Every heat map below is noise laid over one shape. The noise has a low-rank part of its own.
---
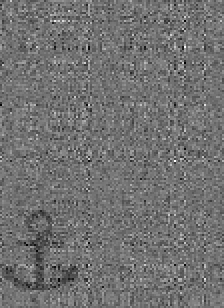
anchor
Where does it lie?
bottom left
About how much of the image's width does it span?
a third
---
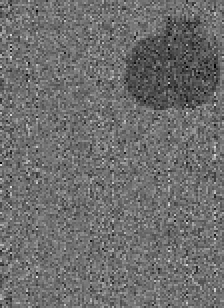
apple
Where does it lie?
top right
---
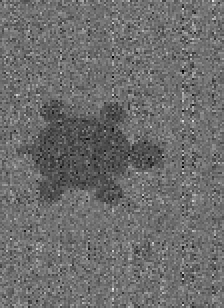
turtle
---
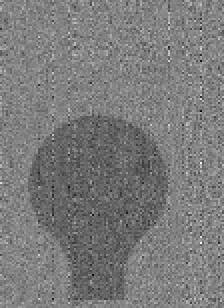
light bulb
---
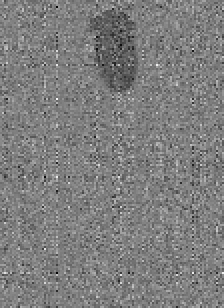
footprint
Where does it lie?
top middle
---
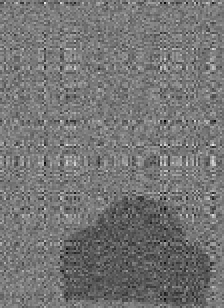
cloud
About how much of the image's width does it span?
two thirds
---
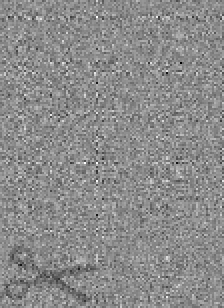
pair of scissors
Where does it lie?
bottom left
